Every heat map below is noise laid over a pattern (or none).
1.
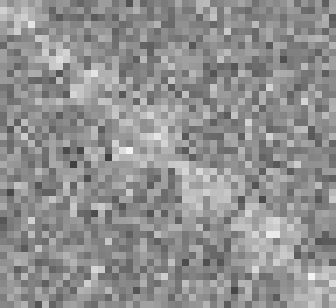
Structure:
blocks along the diagonal
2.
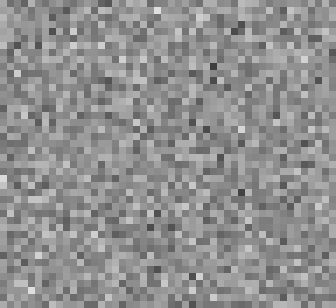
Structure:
only noise
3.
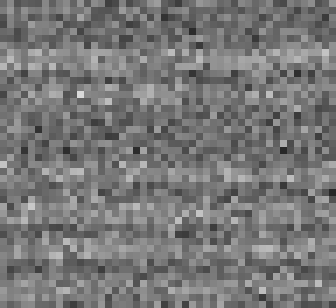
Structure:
bands of rows
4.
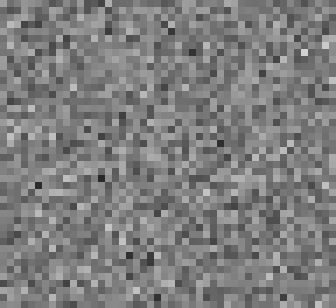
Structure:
only noise
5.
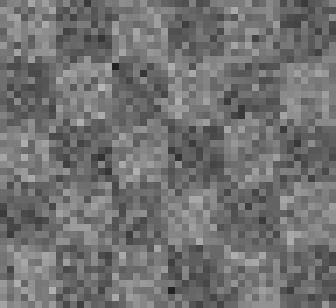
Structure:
a checkerboard
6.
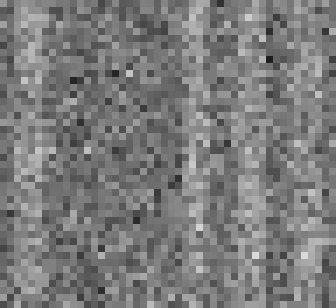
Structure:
bands of columns
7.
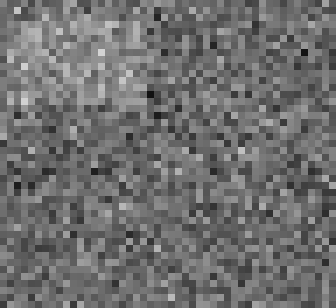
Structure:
one block
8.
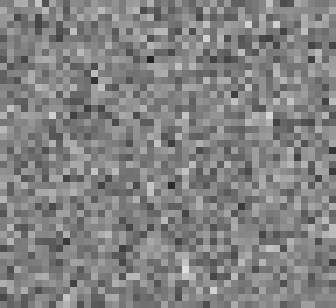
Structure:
only noise
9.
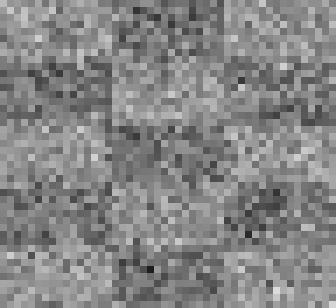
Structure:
a checkerboard
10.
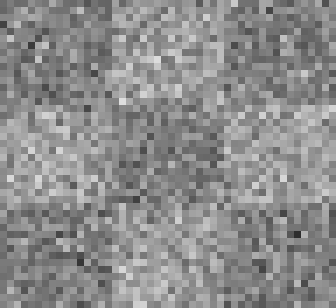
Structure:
a checkerboard
